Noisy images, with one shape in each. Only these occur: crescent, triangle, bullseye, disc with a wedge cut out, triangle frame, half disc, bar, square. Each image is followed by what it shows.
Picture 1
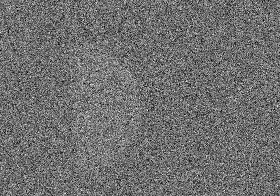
half disc
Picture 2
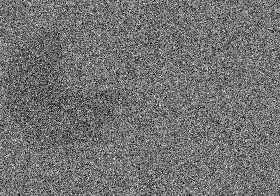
disc with a wedge cut out
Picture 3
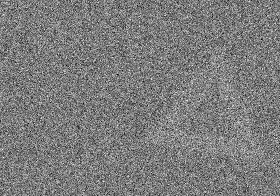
triangle frame
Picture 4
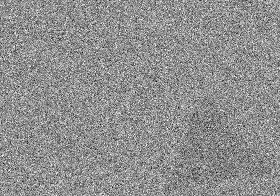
triangle
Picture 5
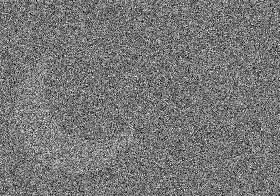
crescent
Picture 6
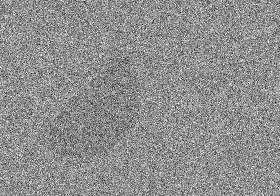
half disc
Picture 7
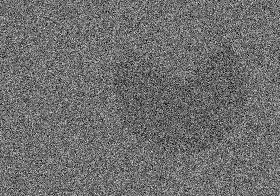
disc with a wedge cut out
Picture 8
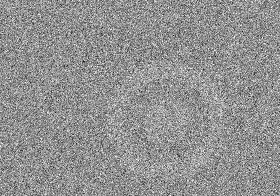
bullseye
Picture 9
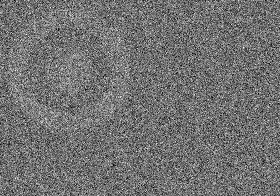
bullseye
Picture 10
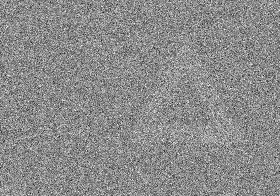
triangle frame
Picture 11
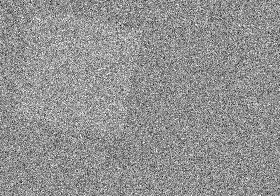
square
